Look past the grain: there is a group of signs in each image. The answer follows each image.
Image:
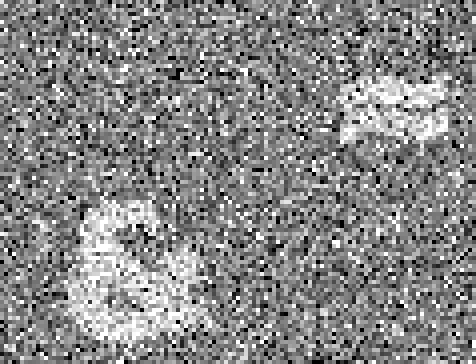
top right: approximately sign; bottom left: ampersand
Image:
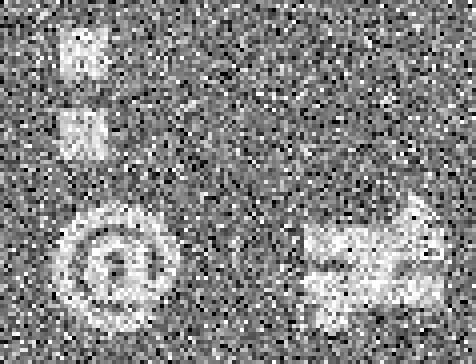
top left: colon; bottom left: at sign; bottom right: not-equal sign
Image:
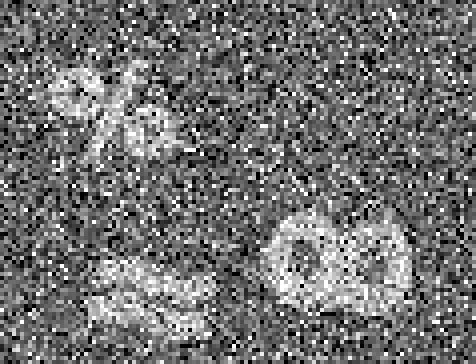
top left: percent sign; bottom left: approximately sign; bottom right: infinity sign
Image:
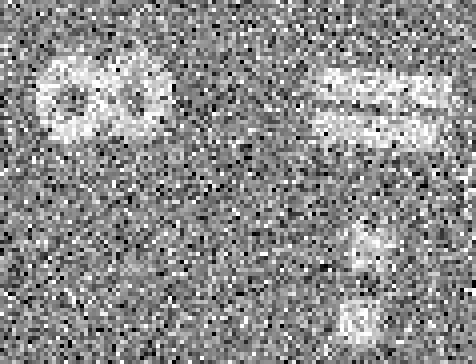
top left: infinity sign; top right: equals sign; bottom right: colon
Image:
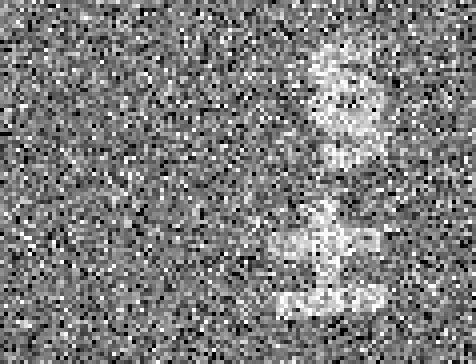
top right: section sign; bottom right: plus-minus sign
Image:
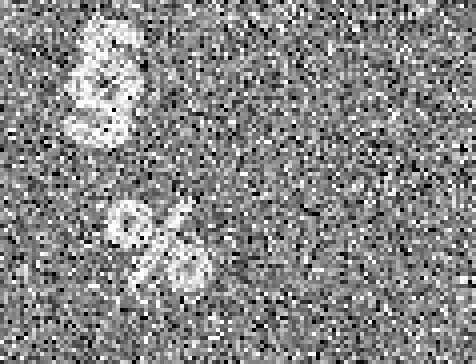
top left: section sign; bottom left: percent sign
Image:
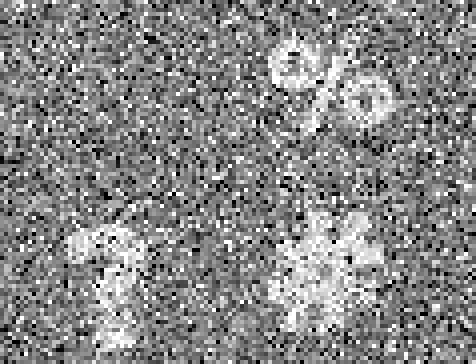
top right: percent sign; bottom left: question mark; bottom right: hash sign
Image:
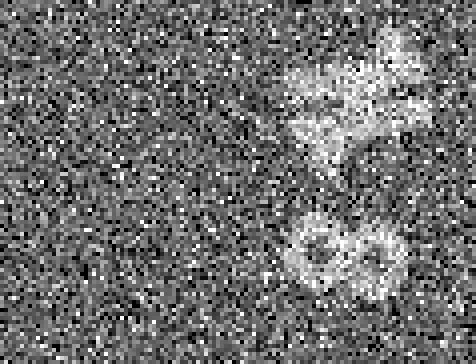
top right: not-equal sign; bottom right: infinity sign
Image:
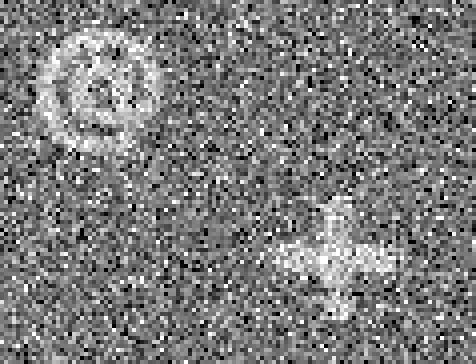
top left: at sign; bottom right: plus sign
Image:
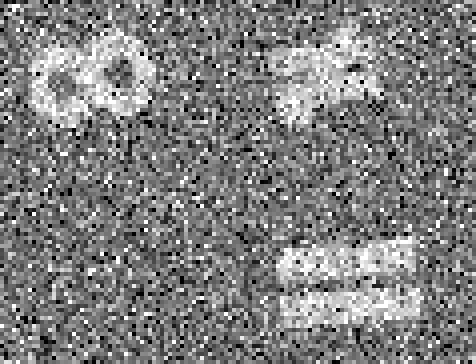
top left: infinity sign; top right: not-equal sign; bottom right: equals sign
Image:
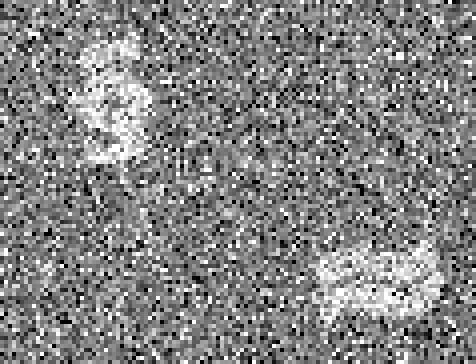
top left: section sign; bottom right: approximately sign
